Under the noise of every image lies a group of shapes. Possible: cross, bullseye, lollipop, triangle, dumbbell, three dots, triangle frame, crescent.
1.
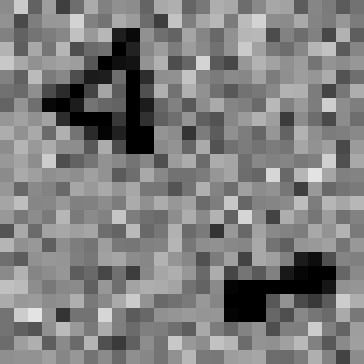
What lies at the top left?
triangle frame
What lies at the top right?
nothing
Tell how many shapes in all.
2
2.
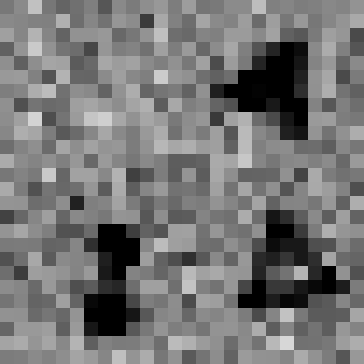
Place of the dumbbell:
bottom left
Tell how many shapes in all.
3
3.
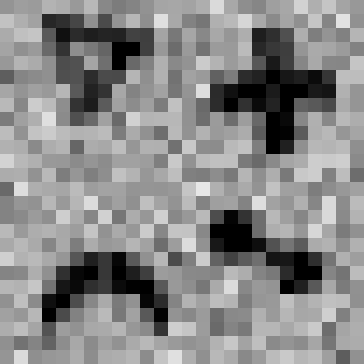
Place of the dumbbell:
bottom right
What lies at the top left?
triangle frame
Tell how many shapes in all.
4
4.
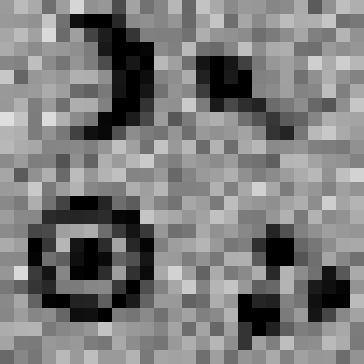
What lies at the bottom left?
bullseye
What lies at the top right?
lollipop
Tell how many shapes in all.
4
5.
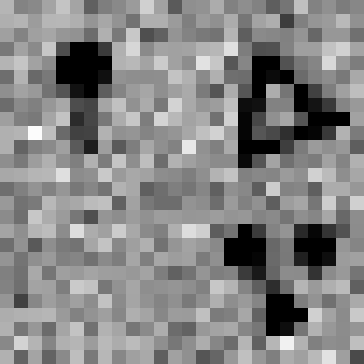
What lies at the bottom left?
nothing
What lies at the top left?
lollipop
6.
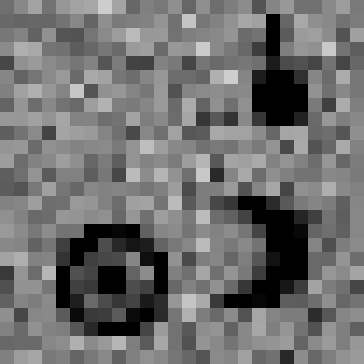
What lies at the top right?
lollipop
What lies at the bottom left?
bullseye
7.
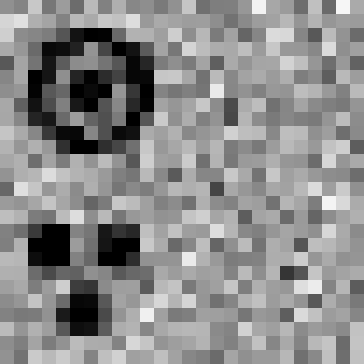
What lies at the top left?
bullseye
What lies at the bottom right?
nothing
